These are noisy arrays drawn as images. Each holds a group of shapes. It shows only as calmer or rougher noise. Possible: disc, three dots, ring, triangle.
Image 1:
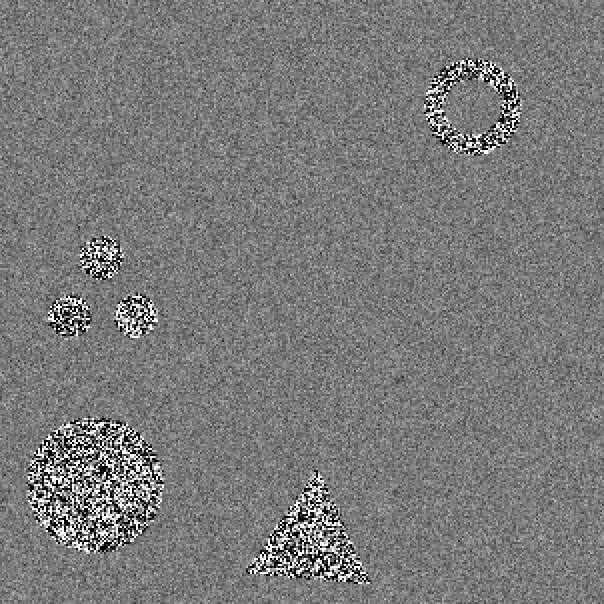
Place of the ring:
top right
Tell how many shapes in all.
4
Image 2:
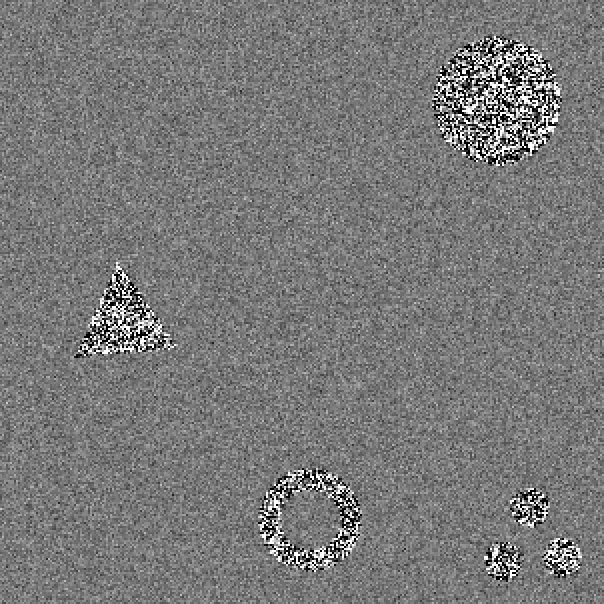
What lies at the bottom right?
three dots
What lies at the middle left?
triangle
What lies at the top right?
disc
